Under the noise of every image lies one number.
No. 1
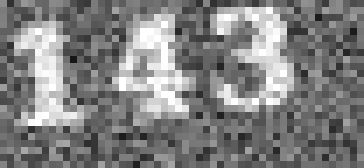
143
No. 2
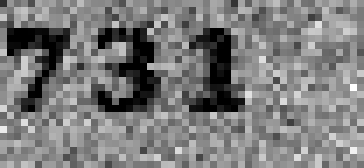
731
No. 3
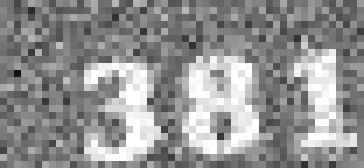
381
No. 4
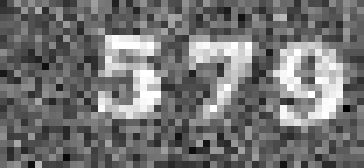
579
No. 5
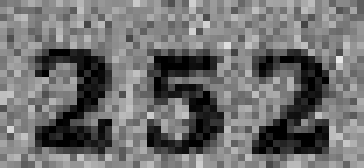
252
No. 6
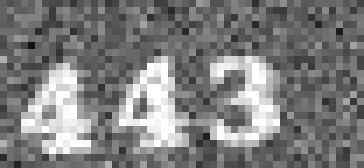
443
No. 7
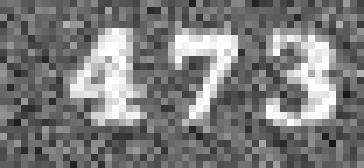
473
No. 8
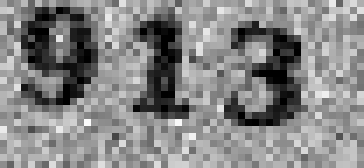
913
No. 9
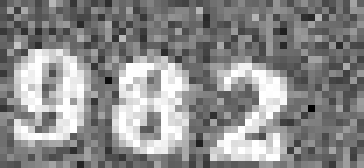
982
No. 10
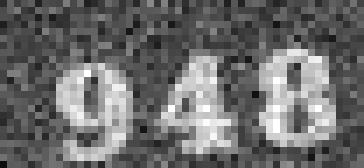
948
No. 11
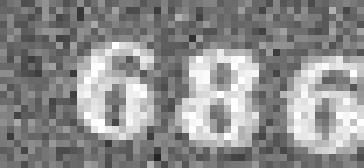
686
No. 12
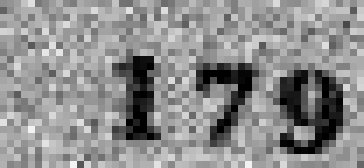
179
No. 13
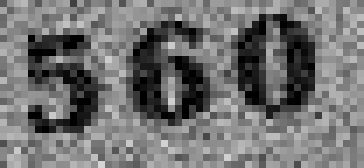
560
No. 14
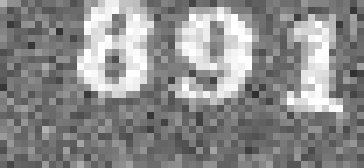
891
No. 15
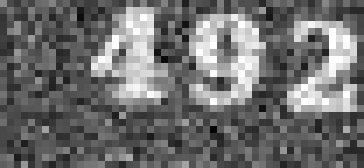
492
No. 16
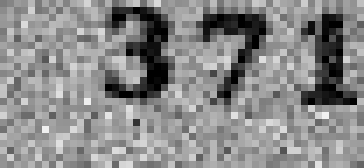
371
